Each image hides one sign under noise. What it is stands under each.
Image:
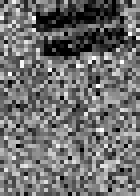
equals sign
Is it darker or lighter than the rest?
darker
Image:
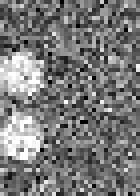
colon
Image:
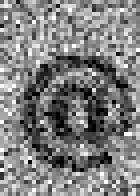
at sign
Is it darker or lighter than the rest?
darker
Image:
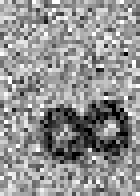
infinity sign
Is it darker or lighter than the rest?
darker
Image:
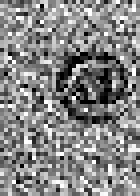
at sign
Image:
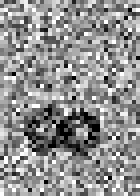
infinity sign
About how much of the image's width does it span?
half
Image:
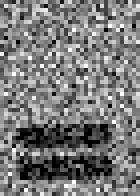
equals sign
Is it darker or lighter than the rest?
darker
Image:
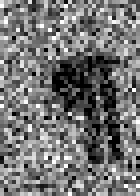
pilcrow
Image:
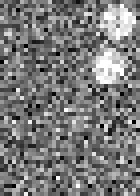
colon
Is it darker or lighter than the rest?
lighter
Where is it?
top right
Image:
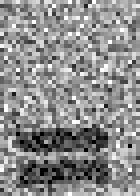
equals sign
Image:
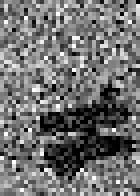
not-equal sign
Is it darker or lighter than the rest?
darker
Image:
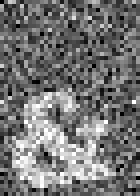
ampersand
